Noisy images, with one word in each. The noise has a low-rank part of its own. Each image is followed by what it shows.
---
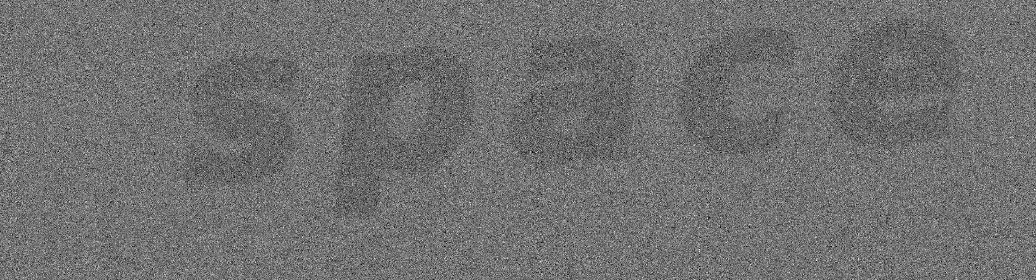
space
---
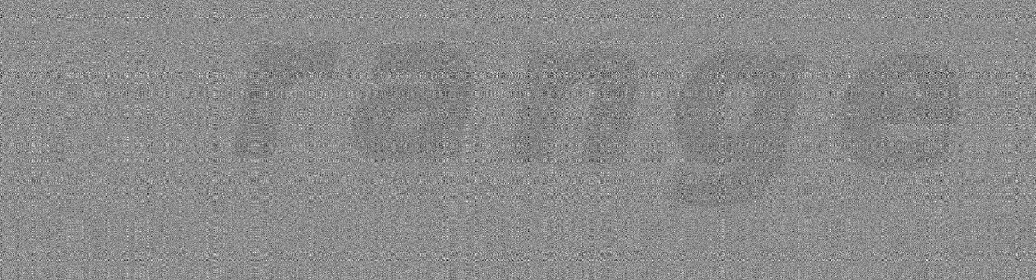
range
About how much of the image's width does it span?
two thirds
